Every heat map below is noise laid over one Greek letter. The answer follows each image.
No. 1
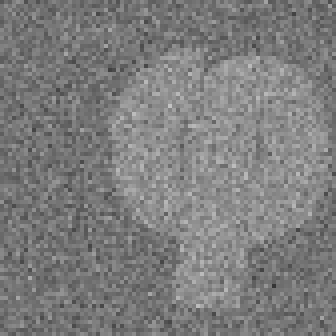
phi
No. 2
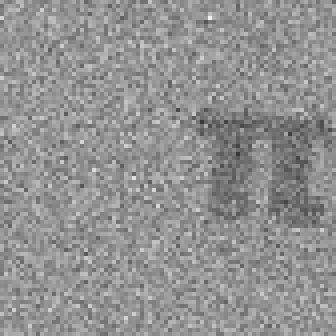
pi
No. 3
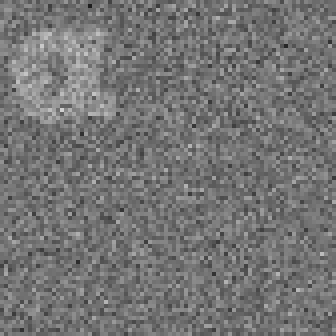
alpha
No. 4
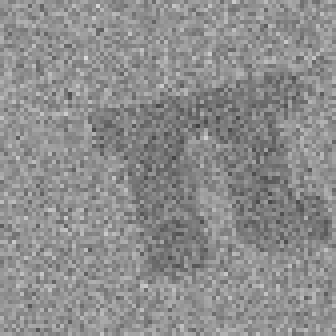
pi
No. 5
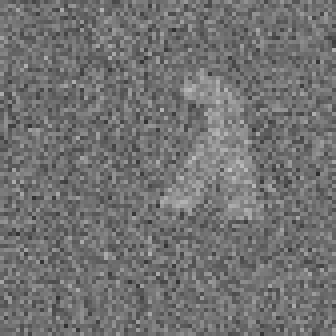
lambda
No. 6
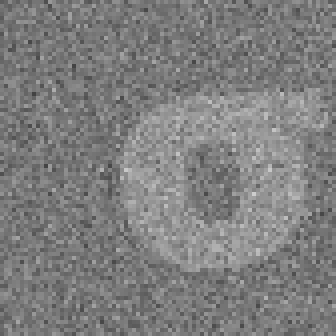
sigma
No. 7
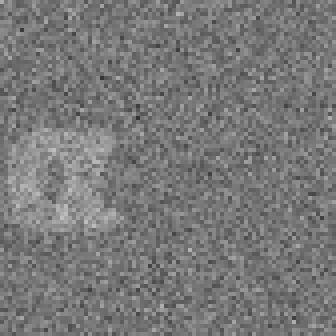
alpha
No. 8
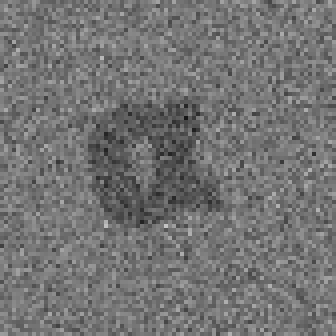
alpha
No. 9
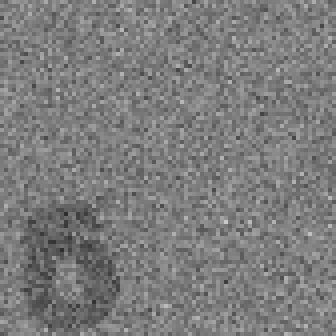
delta
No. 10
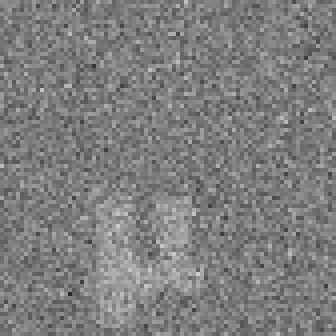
mu
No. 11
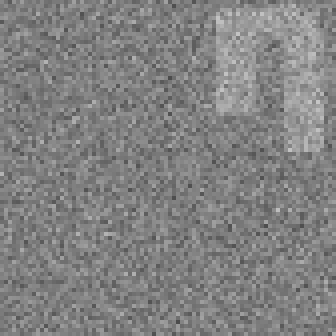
eta
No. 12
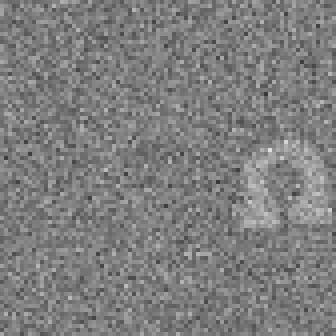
omega
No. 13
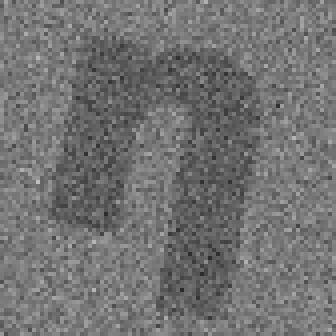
eta
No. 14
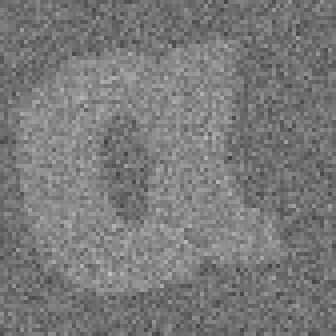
alpha
